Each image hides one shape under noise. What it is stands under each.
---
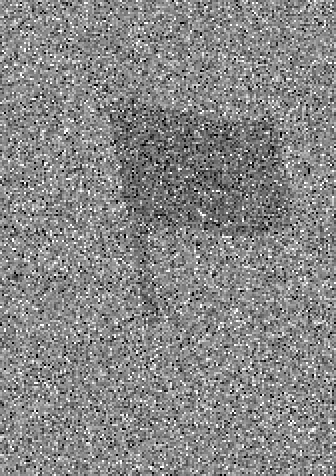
flag
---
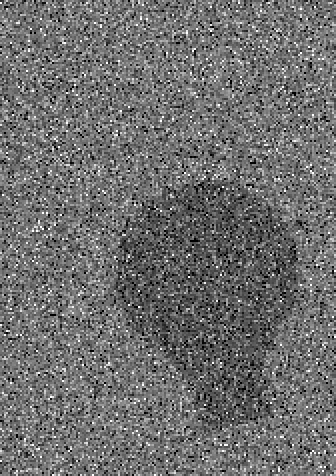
light bulb
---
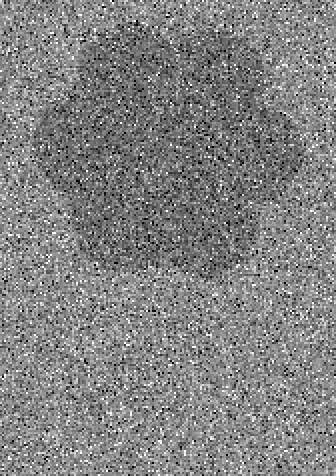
flower
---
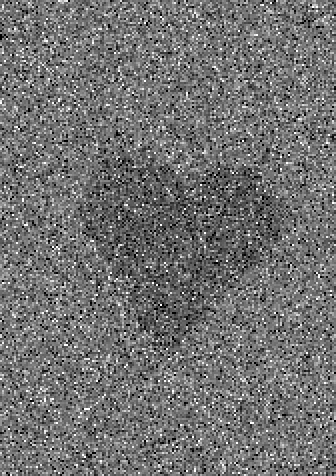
heart
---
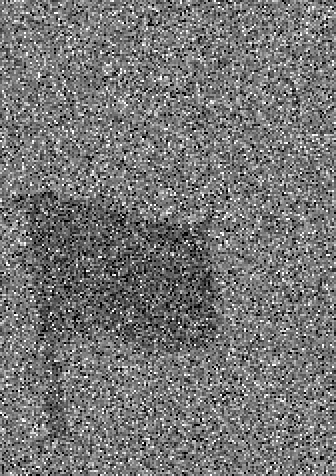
flag
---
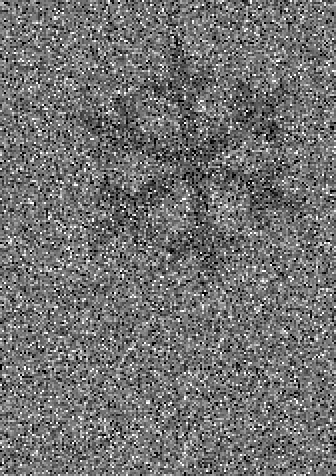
snowflake
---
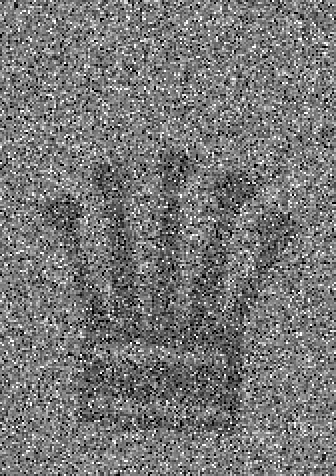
chess queen
